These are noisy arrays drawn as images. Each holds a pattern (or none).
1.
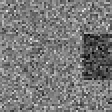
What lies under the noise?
one block
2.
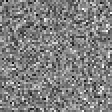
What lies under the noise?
only noise
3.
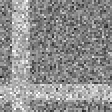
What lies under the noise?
bands of rows crossing bands of columns
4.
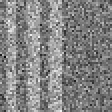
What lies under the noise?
bands of columns
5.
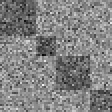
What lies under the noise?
blocks along the diagonal
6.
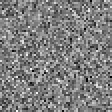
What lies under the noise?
only noise
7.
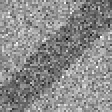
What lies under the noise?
a diagonal band
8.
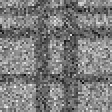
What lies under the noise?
bands of rows crossing bands of columns
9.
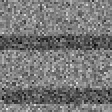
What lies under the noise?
bands of rows
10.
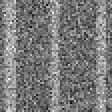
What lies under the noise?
bands of columns
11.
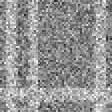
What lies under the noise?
bands of rows crossing bands of columns
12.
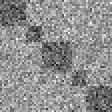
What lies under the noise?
blocks along the diagonal
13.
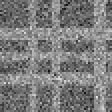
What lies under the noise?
bands of rows crossing bands of columns
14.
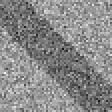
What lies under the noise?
a diagonal band
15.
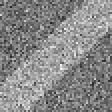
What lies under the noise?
a diagonal band
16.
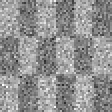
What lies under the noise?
a checkerboard
